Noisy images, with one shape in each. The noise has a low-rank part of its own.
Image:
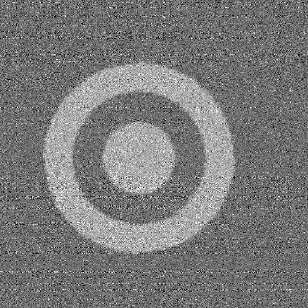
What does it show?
light bullseye
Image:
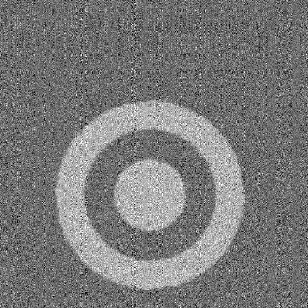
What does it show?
light bullseye
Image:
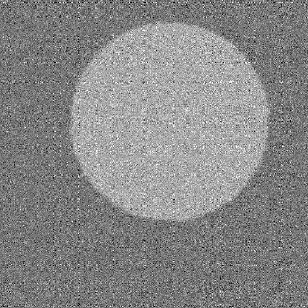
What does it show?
light disc
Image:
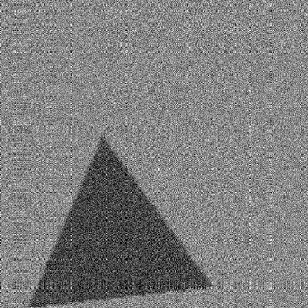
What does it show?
dark triangle
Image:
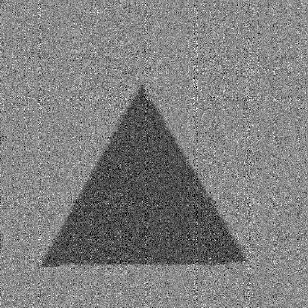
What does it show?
dark triangle
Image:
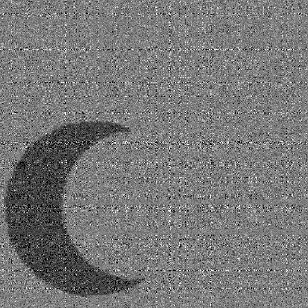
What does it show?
dark crescent
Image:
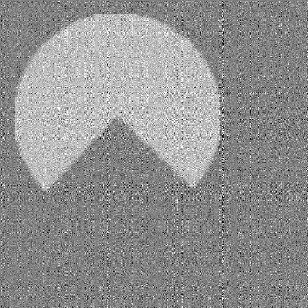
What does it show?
light disc with a wedge cut out
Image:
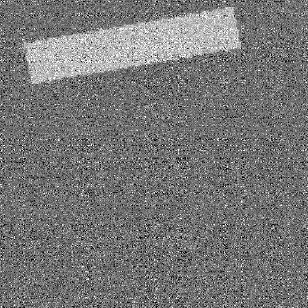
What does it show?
light bar
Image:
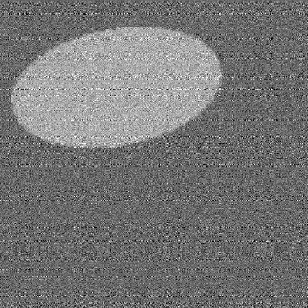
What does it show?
light ellipse
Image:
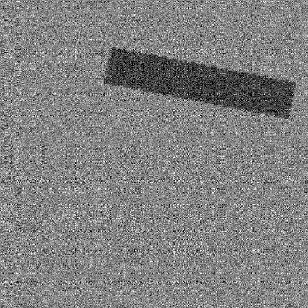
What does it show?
dark bar
